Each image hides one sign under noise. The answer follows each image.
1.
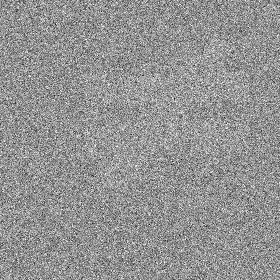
not-equal sign
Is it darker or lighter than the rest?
lighter
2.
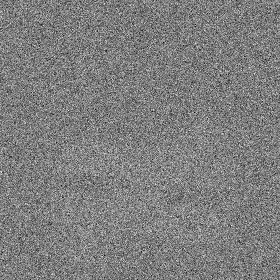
not-equal sign
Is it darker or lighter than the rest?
lighter
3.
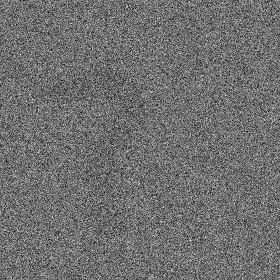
question mark
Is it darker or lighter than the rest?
darker
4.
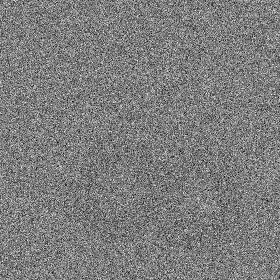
infinity sign
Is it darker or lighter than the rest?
darker
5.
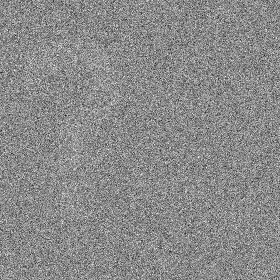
question mark
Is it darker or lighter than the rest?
lighter
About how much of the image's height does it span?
two thirds
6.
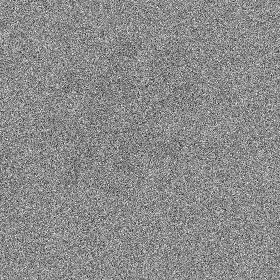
hash sign
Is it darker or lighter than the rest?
darker
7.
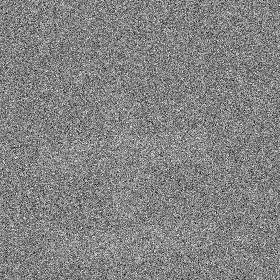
plus-minus sign
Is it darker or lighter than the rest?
lighter
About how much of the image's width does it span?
two thirds
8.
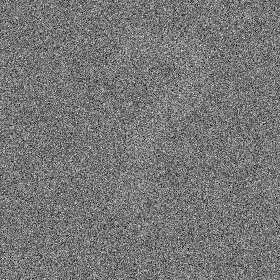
question mark
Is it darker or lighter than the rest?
lighter
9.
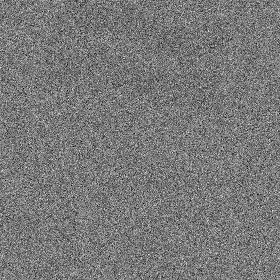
approximately sign
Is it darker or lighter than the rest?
darker
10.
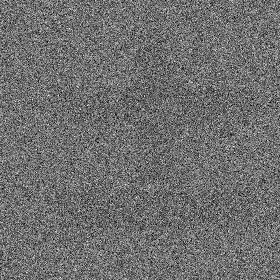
plus-minus sign
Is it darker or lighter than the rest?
darker
